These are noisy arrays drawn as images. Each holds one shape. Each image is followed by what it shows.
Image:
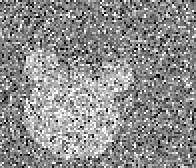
bear's head
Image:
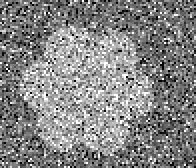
flower
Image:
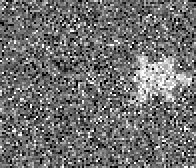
turtle
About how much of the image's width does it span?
a third
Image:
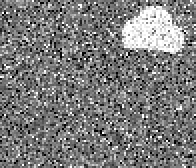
cloud
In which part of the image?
top right
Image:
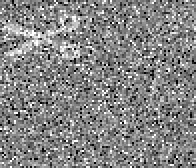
pair of scissors
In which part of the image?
top left
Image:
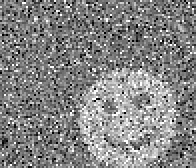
smiling face
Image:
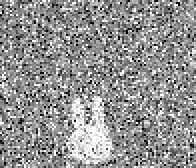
rabbit's head
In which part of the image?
bottom middle
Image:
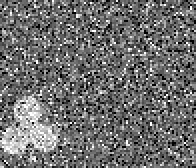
club
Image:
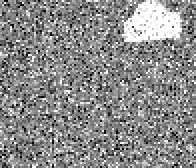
cloud
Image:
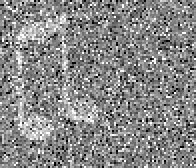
pair of musical notes
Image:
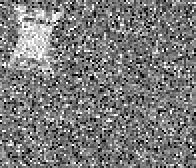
chess rook
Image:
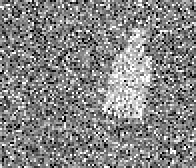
bottle
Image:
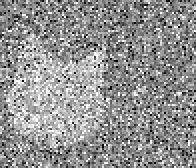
cat's head
